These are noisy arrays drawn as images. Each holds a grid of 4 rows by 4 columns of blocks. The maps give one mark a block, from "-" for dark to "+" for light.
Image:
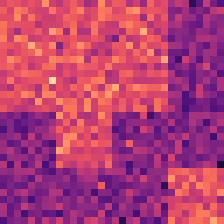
+++-
+++-
-+--
---+
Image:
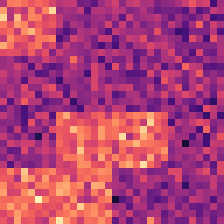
+---
----
-++-
++--
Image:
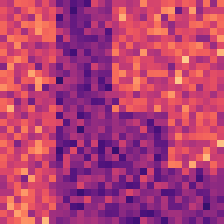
+-++
+-++
+--+
+---
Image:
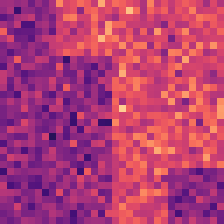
-+++
--++
--++
--+-
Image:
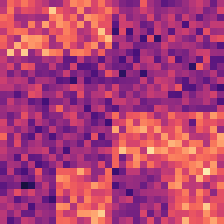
++--
----
--++
-+-+
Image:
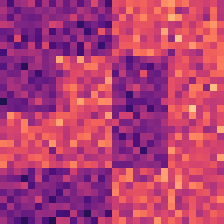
--++
-+-+
++-+
--++
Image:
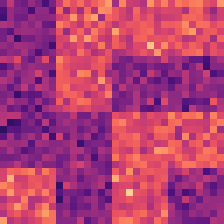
-+++
-+--
--++
+-+-
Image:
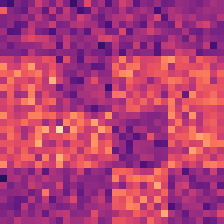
----
+-++
++-+
--+-
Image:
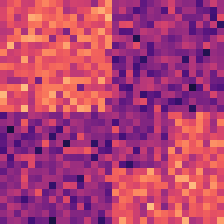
++--
++--
---+
--++
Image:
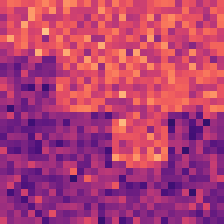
++++
-+++
--+-
----
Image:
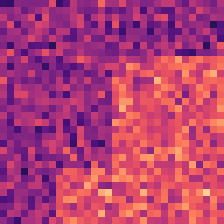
----
--++
--++
-+++
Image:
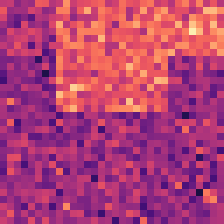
-+++
-++-
----
----
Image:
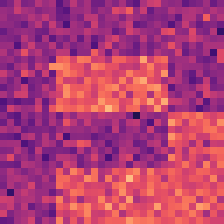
----
-++-
---+
-+++
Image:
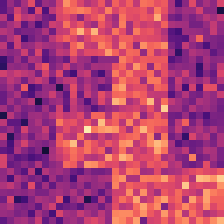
-++-
--+-
-++-
--++
